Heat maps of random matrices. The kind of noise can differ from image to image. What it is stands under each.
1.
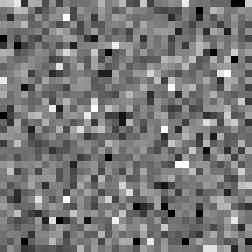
heavy tails
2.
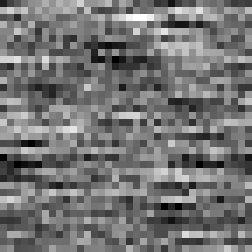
streaked along the rows
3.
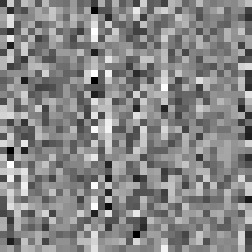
columns of uneven size
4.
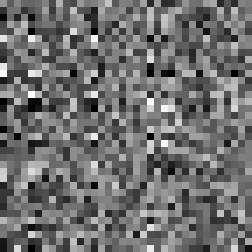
low rank plus noise
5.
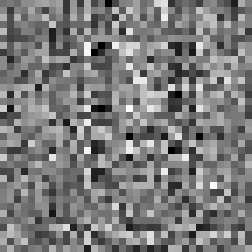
low rank plus noise
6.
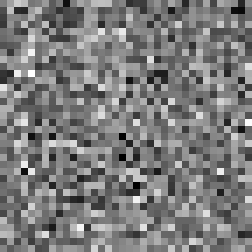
low rank plus noise
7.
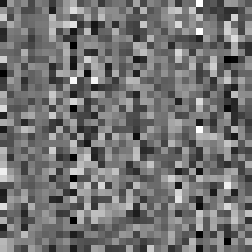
columns of uneven size
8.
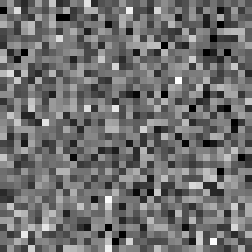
independent entries
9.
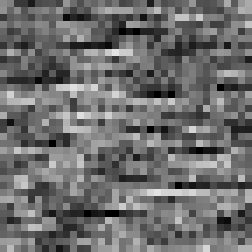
streaked along the rows
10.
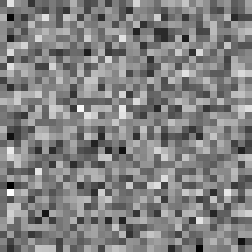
low rank plus noise
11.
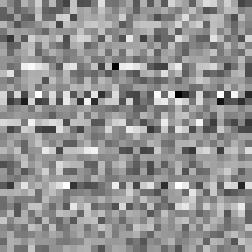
rows of uneven size
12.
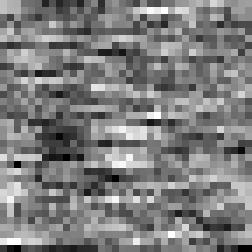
streaked along the rows
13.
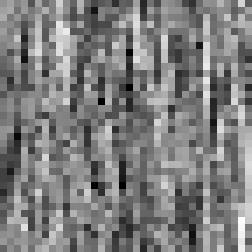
streaked along the columns
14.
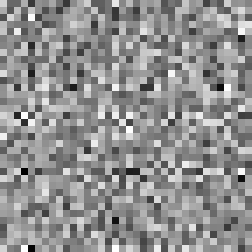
low rank plus noise
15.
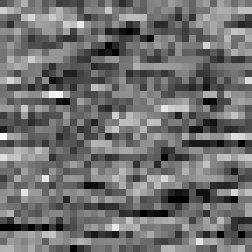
streaked along the rows
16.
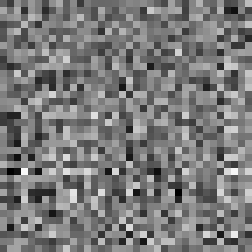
low rank plus noise
